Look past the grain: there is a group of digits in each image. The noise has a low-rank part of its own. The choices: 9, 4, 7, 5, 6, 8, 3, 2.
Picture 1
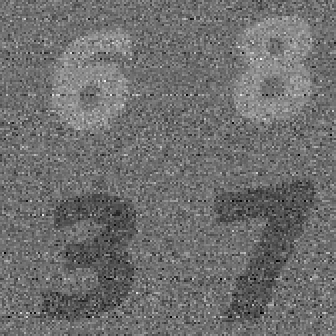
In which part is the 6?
top left
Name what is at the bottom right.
7
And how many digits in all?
4
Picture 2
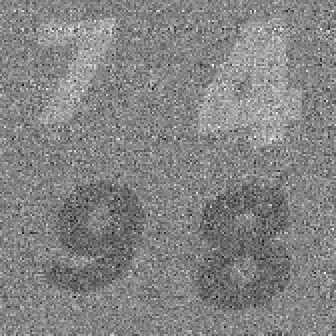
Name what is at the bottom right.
8
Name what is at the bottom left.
9
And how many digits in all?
4
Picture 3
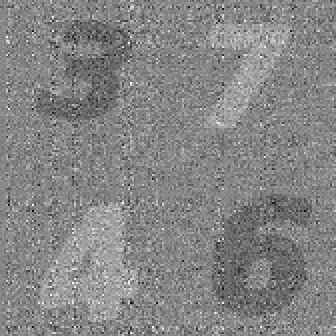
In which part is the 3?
top left
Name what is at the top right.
7
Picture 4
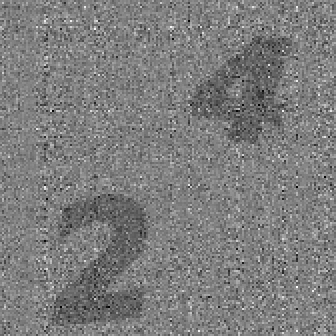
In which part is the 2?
bottom left
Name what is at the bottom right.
nothing
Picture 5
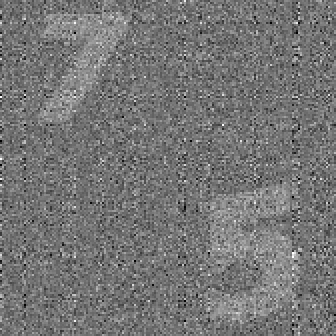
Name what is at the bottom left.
nothing
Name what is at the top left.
7
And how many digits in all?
2
